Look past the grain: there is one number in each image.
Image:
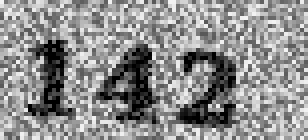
142
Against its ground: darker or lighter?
darker
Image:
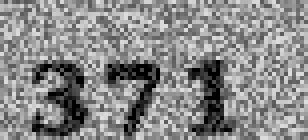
371
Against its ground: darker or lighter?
darker
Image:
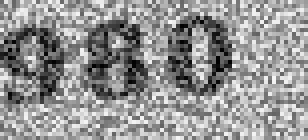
980
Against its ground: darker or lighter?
darker
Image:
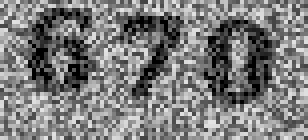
670
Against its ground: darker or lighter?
darker
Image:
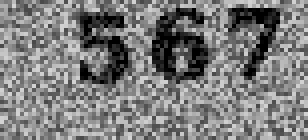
567
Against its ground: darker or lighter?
darker
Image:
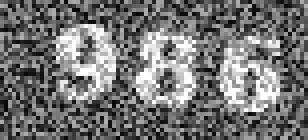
986
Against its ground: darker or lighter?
lighter
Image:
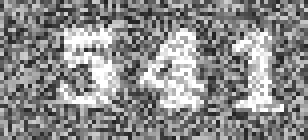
541
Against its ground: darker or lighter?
lighter
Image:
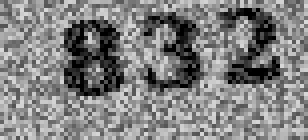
832
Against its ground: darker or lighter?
darker
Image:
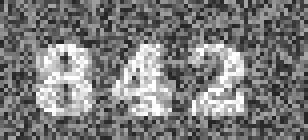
842
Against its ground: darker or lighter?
lighter
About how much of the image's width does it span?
two thirds
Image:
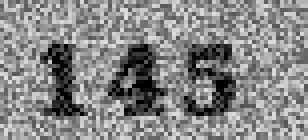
145
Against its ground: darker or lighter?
darker
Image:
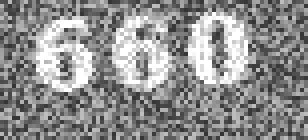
660
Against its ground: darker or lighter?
lighter
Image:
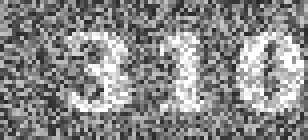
310
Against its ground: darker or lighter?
lighter
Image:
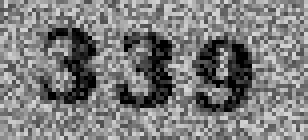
339
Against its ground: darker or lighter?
darker
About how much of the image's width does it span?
two thirds
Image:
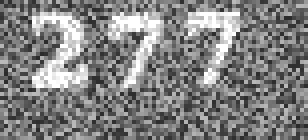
277
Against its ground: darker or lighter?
lighter
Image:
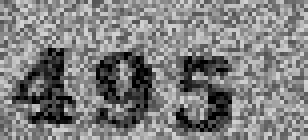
495
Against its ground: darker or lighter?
darker
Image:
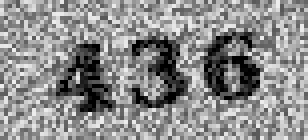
436
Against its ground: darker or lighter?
darker
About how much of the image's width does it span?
two thirds
